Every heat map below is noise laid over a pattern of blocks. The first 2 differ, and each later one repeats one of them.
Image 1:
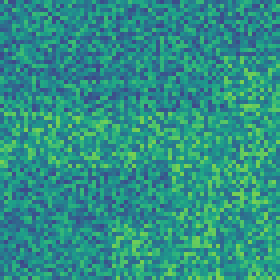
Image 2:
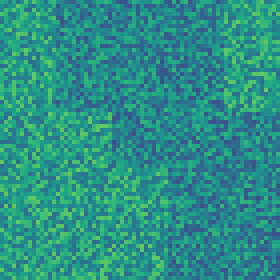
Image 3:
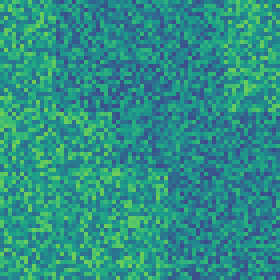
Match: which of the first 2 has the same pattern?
2
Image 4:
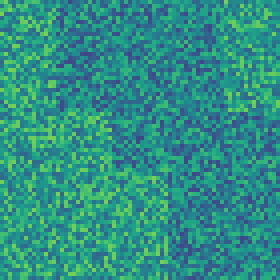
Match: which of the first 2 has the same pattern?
2
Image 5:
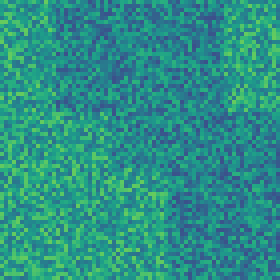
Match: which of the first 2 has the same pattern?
2
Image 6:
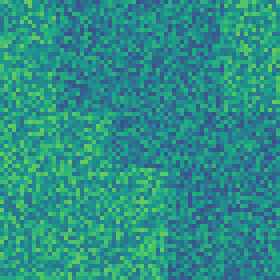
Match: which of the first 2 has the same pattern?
2
